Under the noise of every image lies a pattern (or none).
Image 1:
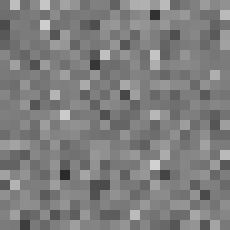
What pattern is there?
only noise
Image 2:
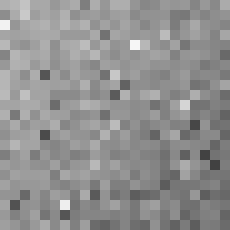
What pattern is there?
a smooth slope
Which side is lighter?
top left
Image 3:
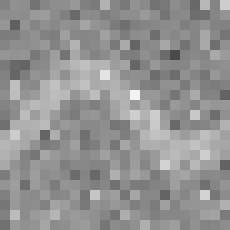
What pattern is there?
a wavy band
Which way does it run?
left to right
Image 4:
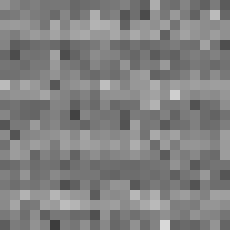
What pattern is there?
horizontal stripes
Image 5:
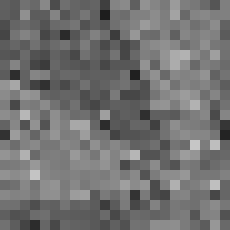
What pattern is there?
spokes from one point
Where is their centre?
bottom right
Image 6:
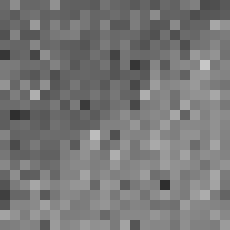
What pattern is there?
a sharp edge
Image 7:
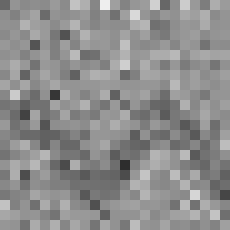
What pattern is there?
a wavy band
